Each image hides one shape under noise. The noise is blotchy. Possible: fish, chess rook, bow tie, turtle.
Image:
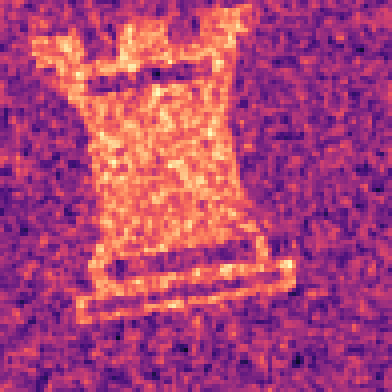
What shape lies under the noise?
chess rook
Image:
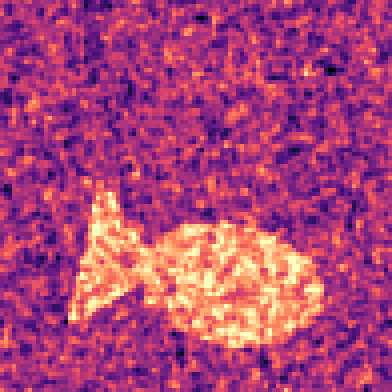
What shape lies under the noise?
fish
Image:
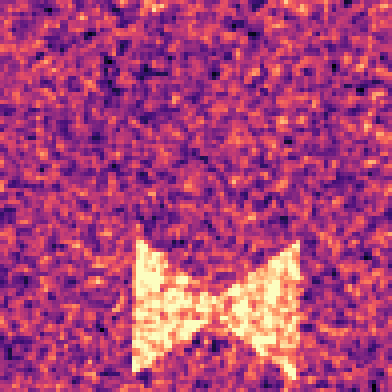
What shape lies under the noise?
bow tie
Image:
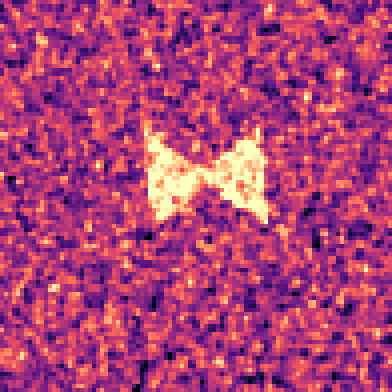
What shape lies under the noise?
bow tie
